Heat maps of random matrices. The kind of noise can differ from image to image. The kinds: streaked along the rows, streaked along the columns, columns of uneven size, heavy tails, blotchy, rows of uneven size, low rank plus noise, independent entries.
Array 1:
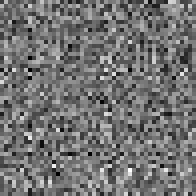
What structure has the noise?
low rank plus noise
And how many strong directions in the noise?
five to eight
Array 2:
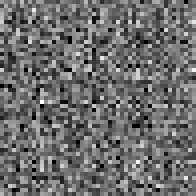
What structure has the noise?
low rank plus noise
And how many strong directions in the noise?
five to eight
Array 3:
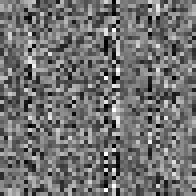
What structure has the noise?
columns of uneven size
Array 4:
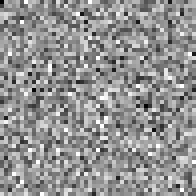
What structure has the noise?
independent entries
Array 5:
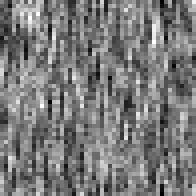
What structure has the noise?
streaked along the columns
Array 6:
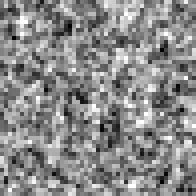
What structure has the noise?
blotchy
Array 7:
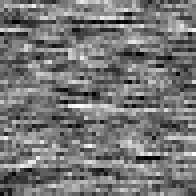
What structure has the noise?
streaked along the rows
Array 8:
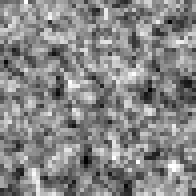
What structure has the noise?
blotchy
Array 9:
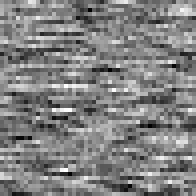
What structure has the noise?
streaked along the rows
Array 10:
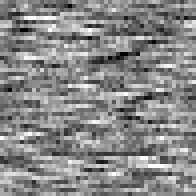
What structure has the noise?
streaked along the rows
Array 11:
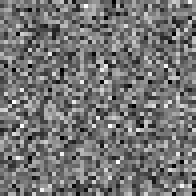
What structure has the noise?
independent entries
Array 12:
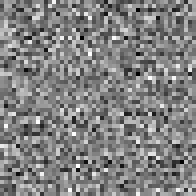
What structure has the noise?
low rank plus noise
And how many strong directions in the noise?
three or four
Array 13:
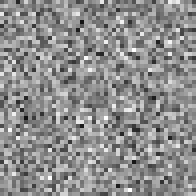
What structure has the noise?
low rank plus noise
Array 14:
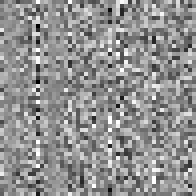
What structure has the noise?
columns of uneven size
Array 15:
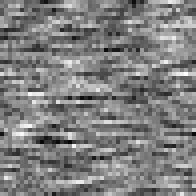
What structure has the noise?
streaked along the rows
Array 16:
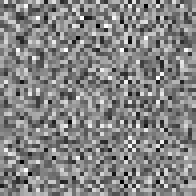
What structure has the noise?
low rank plus noise
